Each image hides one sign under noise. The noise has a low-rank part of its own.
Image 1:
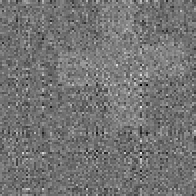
plus sign
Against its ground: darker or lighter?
lighter
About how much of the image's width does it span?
two thirds
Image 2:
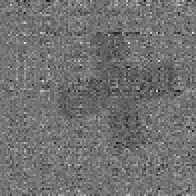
plus sign
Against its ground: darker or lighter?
darker
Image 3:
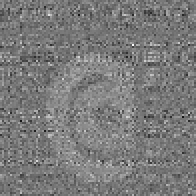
at sign
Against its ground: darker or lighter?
lighter
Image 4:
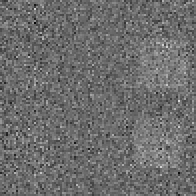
colon
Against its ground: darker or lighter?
lighter
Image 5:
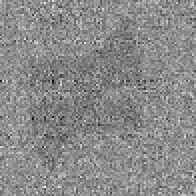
not-equal sign
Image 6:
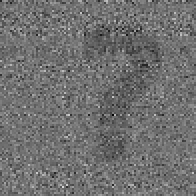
question mark
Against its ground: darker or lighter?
darker
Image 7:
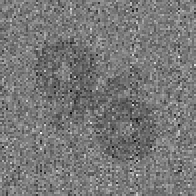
percent sign
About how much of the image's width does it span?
two thirds
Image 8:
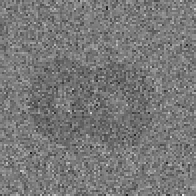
infinity sign
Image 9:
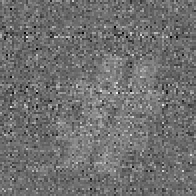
hash sign
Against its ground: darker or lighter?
lighter
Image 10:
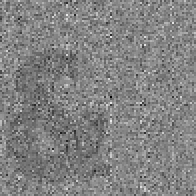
ampersand
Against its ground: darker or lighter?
darker
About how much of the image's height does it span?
two thirds
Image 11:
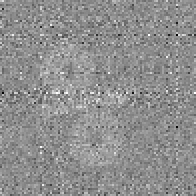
percent sign
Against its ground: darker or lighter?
lighter
